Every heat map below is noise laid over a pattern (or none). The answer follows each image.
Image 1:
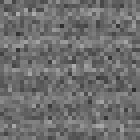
horizontal stripes
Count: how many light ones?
5
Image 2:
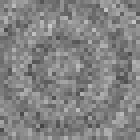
rings round one point
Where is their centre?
centre
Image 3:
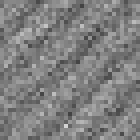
diagonal stripes
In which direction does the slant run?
bottom left to top right
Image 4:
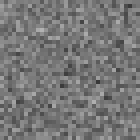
only noise
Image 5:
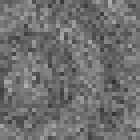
rings round one point
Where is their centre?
middle left
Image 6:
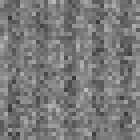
vertical stripes
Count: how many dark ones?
5
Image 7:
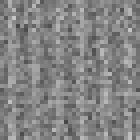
vertical stripes
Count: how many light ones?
6
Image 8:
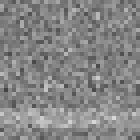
one horizontal stripe
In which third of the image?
bottom
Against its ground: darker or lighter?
lighter
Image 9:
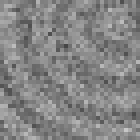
rings round one point
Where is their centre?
top right
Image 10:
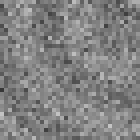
rings round one point
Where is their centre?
top right
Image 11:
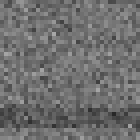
one horizontal stripe
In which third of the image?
bottom
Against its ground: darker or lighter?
darker
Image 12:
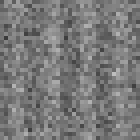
vertical stripes
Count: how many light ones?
4
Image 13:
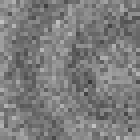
rings round one point
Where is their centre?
middle right
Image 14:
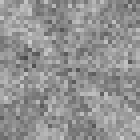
spokes from one point
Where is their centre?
centre
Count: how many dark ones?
6
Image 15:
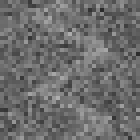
a wavy band
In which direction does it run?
top to bottom
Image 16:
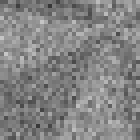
spokes from one point
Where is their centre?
top right
